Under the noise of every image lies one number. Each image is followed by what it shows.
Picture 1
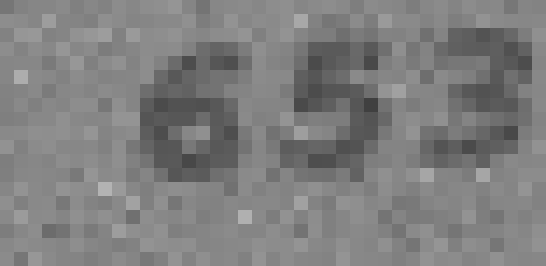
653
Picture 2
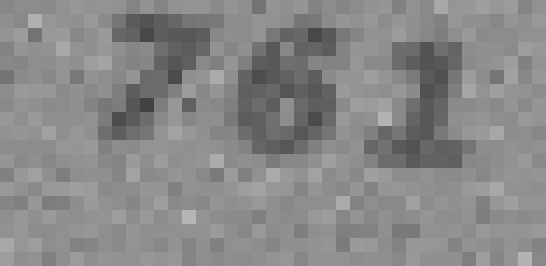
761
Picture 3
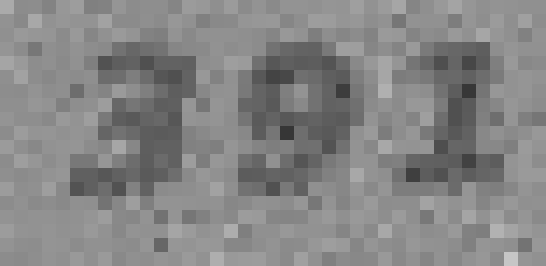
391
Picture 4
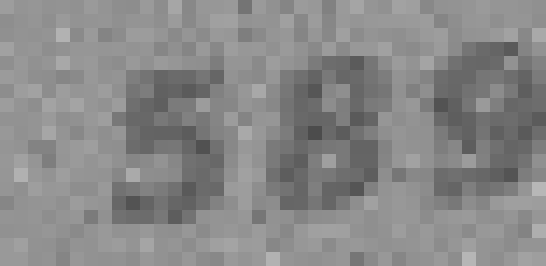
589
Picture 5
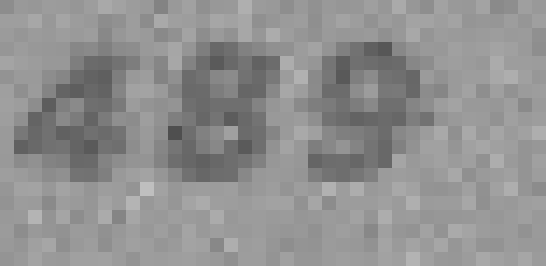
489
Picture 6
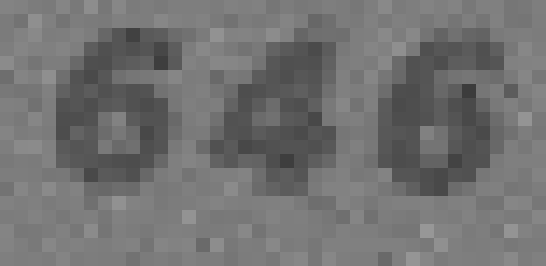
646
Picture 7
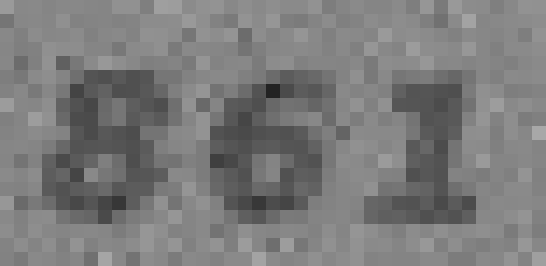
861
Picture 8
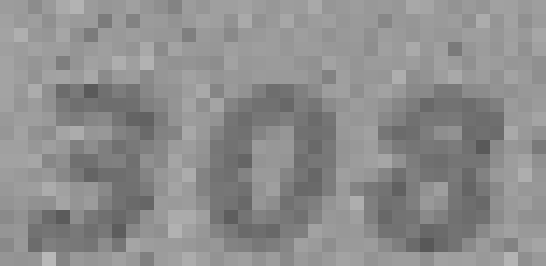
308
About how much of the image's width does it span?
nearly all
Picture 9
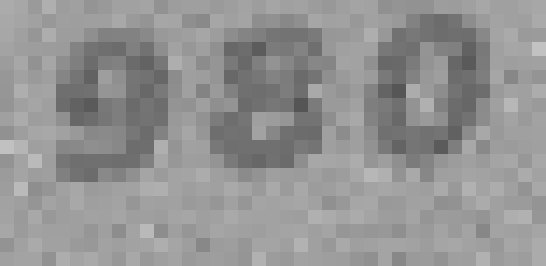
980
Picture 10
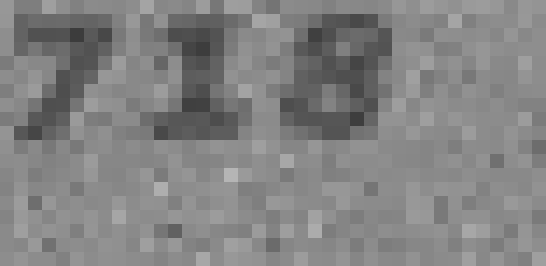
718
